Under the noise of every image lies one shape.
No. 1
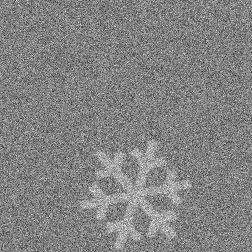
light snowflake, bottom middle
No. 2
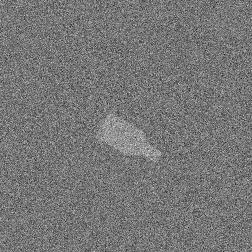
light bottle, centre
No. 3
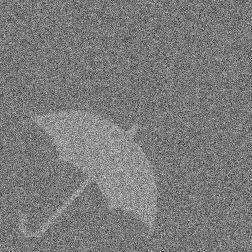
light umbrella
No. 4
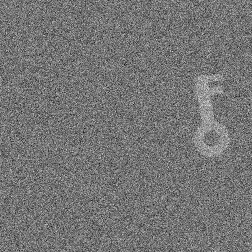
light key, middle right
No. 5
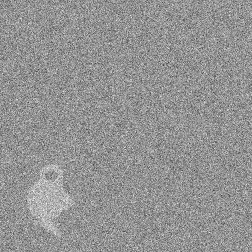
light teapot, bottom left
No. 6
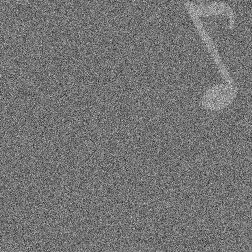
light musical note, top right
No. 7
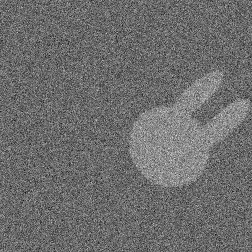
light rabbit's head
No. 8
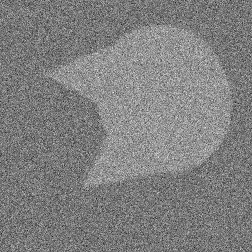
light cat's head
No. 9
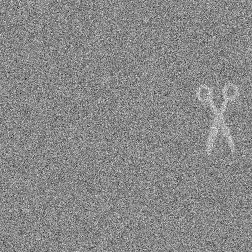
light pair of scissors, middle right
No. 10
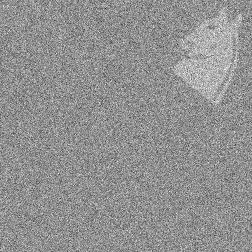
light chess knight, top right
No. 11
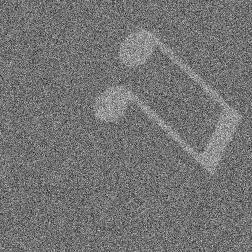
light pair of musical notes
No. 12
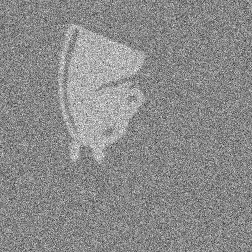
light chess knight
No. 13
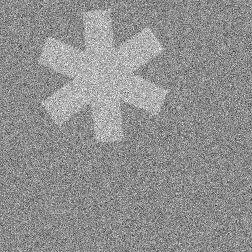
light asterisk
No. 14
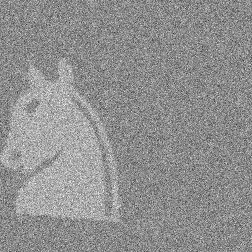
light chess knight
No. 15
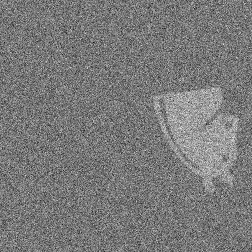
light chess knight, middle right
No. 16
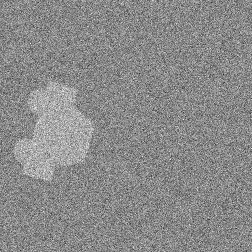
light car, middle left
